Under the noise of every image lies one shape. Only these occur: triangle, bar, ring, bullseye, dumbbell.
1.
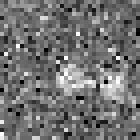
light dumbbell
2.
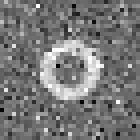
light ring, centre
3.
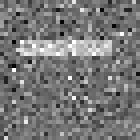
light bar
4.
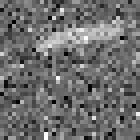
light bar
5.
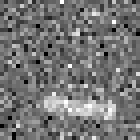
light bar
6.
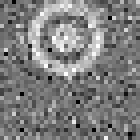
light bullseye
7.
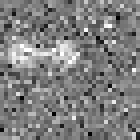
light dumbbell
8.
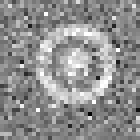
light bullseye
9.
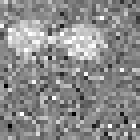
light dumbbell
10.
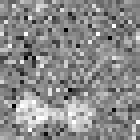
light dumbbell
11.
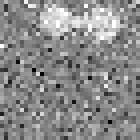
light dumbbell
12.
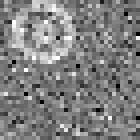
light bullseye
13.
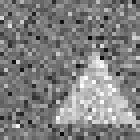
light triangle
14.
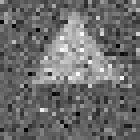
light triangle
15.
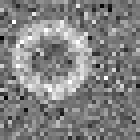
light ring
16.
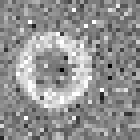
light ring
